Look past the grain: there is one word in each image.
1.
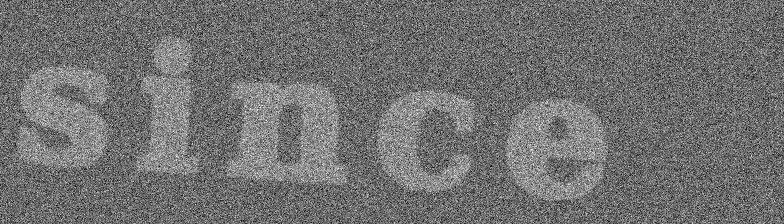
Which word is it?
since
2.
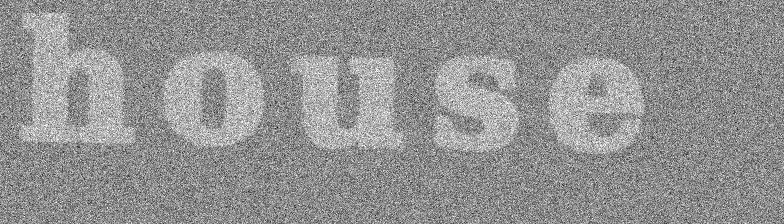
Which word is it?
house
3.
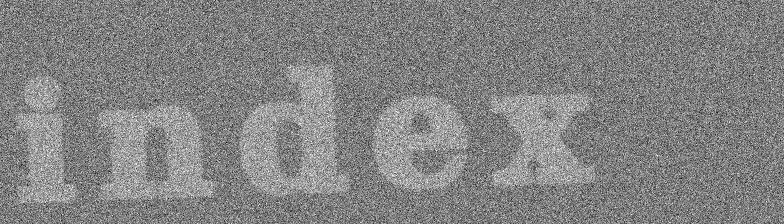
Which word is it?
index
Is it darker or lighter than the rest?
lighter
